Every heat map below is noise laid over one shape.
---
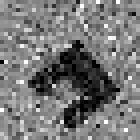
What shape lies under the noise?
square with a notch
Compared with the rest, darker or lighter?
darker
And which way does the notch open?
down and left
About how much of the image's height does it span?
two thirds
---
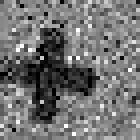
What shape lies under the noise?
cross
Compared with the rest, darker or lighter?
darker
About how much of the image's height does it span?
two thirds
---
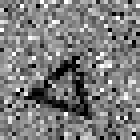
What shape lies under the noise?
triangle frame
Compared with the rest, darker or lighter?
darker
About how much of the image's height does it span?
half
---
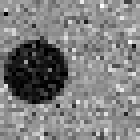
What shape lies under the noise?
disc
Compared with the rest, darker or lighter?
darker
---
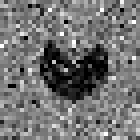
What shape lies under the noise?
disc with a wedge cut out
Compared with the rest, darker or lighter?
darker
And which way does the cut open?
up
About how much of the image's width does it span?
half
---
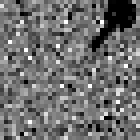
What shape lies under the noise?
lollipop
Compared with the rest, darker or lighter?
darker
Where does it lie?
top right
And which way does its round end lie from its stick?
up and right
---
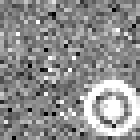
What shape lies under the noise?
bullseye
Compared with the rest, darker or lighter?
lighter
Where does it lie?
bottom right
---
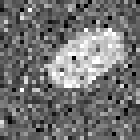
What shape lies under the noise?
ellipse
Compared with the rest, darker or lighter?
lighter
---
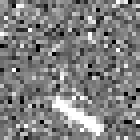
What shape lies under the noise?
bar
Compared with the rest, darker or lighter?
lighter
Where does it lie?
bottom middle
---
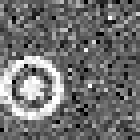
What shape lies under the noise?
bullseye
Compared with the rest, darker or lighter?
lighter
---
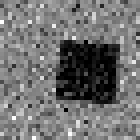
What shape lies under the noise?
square
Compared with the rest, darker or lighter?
darker
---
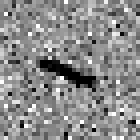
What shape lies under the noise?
bar
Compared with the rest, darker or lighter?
darker
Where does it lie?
centre
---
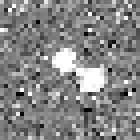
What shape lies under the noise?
dumbbell
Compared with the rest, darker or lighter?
lighter
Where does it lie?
centre
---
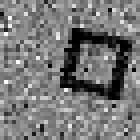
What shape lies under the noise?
square frame
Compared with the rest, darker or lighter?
darker
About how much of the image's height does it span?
half
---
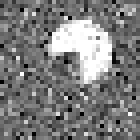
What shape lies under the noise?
disc with a wedge cut out
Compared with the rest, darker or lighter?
lighter
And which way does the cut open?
down and left
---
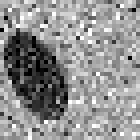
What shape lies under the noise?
ellipse
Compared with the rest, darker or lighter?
darker
